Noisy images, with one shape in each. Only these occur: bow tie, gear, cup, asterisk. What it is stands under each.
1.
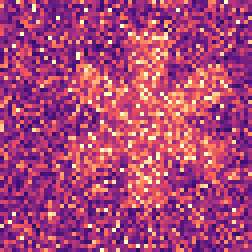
asterisk
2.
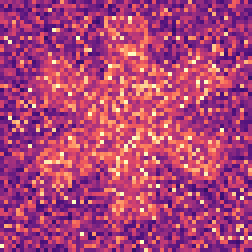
asterisk
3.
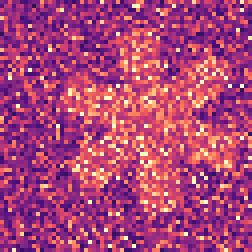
asterisk
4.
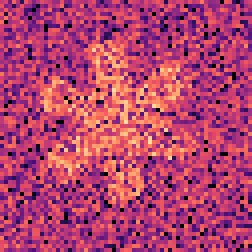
asterisk
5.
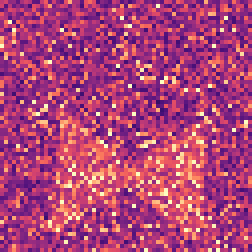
bow tie
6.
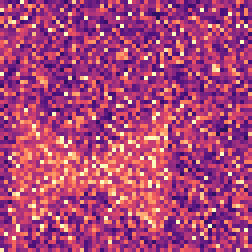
bow tie
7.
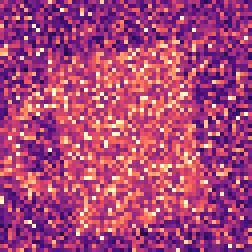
cup
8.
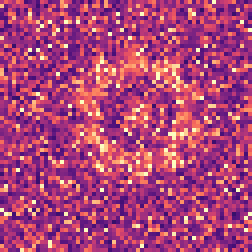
gear
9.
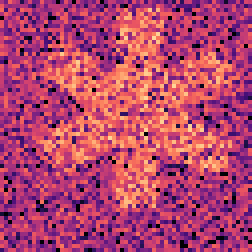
asterisk
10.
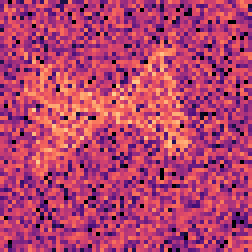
bow tie
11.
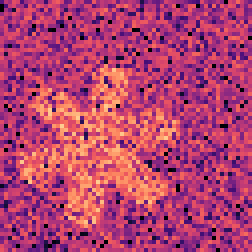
asterisk
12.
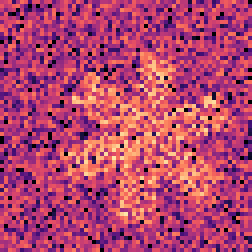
asterisk
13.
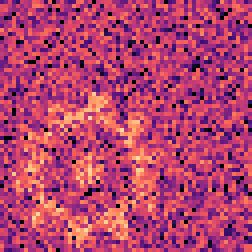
gear
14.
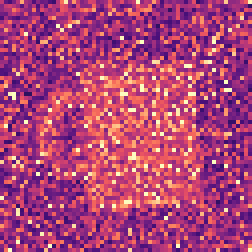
cup
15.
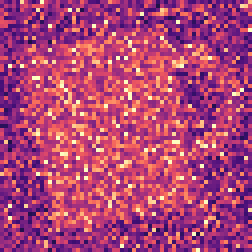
cup
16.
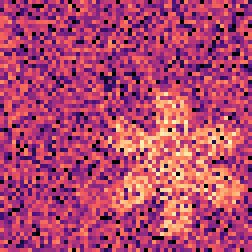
asterisk
